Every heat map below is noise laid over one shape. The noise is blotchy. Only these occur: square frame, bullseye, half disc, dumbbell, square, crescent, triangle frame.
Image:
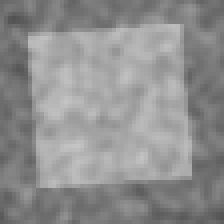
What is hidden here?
light square
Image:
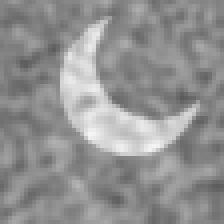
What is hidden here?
light crescent
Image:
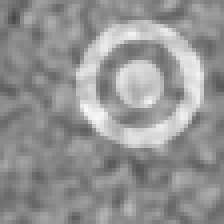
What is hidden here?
light bullseye
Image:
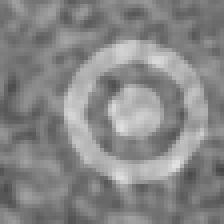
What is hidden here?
light bullseye
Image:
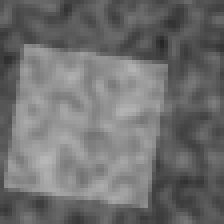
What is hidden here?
light square
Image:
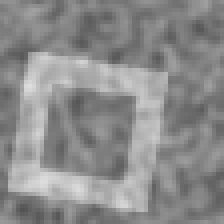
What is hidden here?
light square frame
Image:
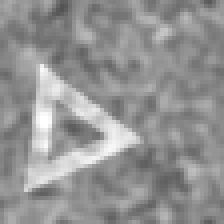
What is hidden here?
light triangle frame
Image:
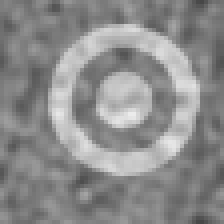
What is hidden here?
light bullseye
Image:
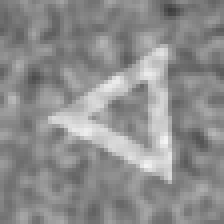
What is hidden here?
light triangle frame
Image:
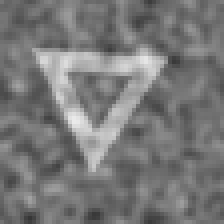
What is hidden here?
light triangle frame
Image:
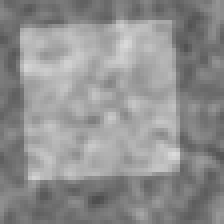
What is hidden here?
light square
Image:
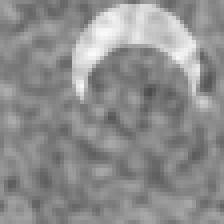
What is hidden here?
light crescent
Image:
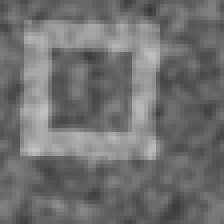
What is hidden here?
light square frame
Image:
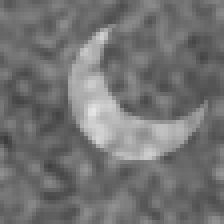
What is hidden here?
light crescent
